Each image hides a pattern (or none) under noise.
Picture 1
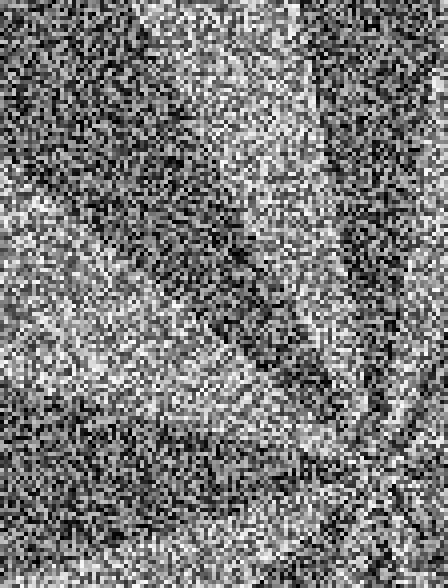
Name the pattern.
spokes from one point
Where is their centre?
bottom right
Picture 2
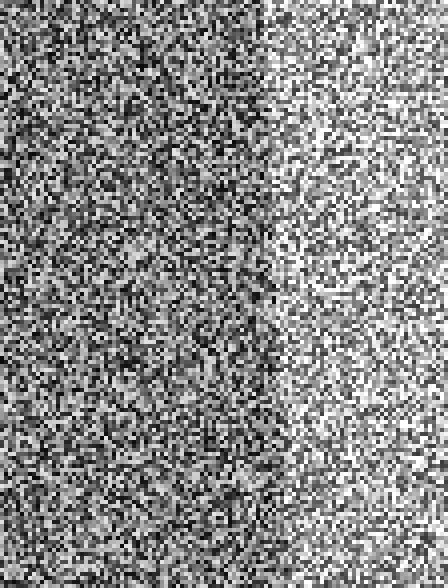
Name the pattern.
a sharp edge
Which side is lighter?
right
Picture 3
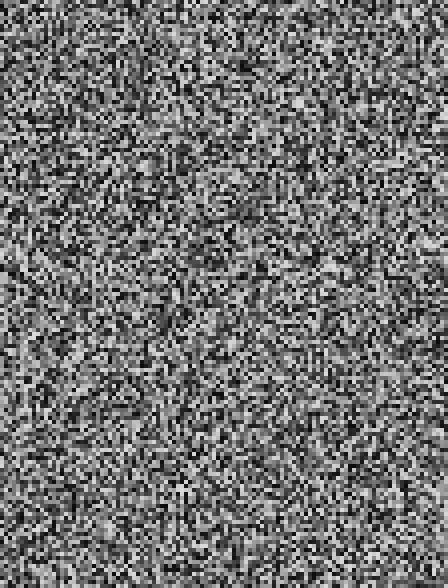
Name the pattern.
only noise
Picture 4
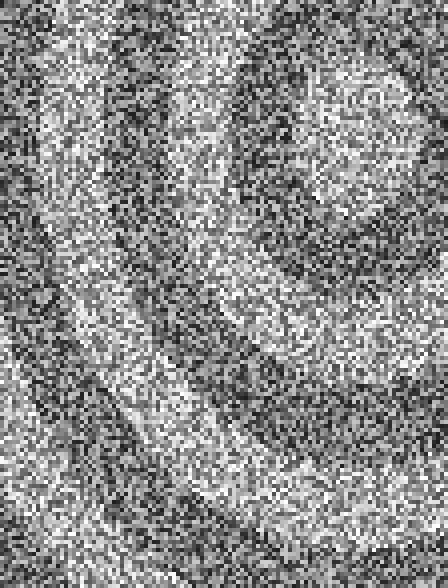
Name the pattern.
rings round one point
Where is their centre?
top right
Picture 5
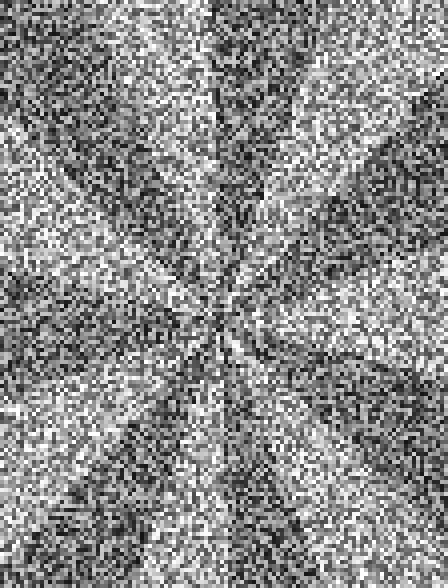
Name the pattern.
spokes from one point
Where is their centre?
centre
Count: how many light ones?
7
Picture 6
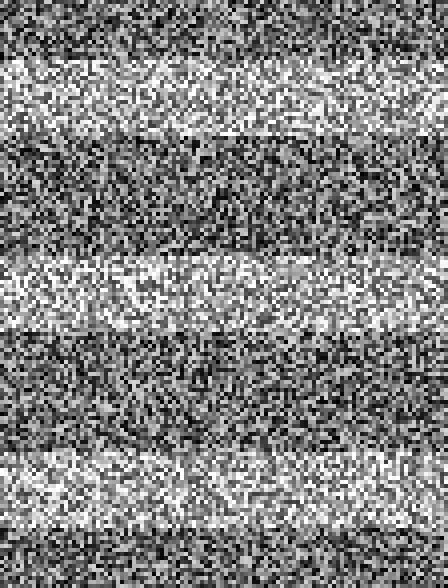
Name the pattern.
horizontal stripes
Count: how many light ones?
3
